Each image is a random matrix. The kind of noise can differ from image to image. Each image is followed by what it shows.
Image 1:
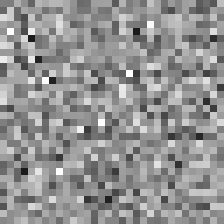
low rank plus noise
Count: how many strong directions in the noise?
five to eight
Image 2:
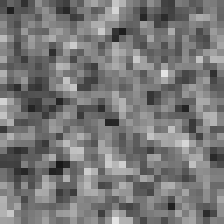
blotchy
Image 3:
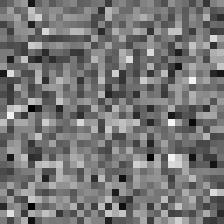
low rank plus noise
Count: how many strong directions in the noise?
three or four
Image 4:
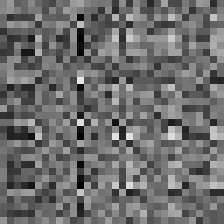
low rank plus noise
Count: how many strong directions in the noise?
one
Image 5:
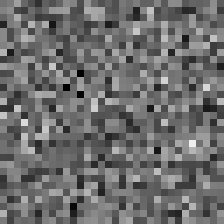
independent entries
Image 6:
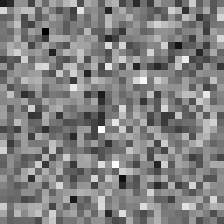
independent entries
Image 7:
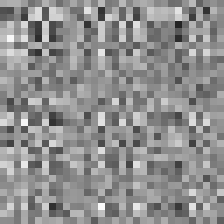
low rank plus noise
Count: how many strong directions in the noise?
one
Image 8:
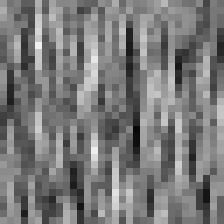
streaked along the columns
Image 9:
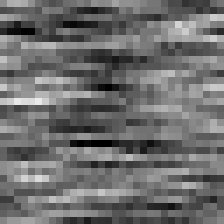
streaked along the rows
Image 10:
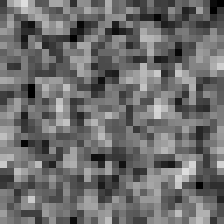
blotchy
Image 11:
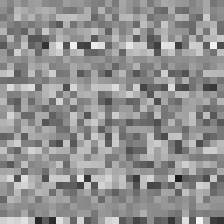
rows of uneven size
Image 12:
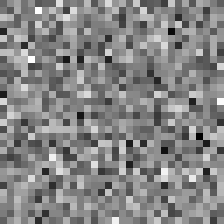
independent entries
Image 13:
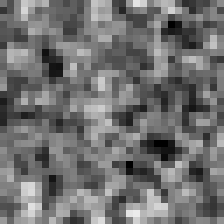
blotchy
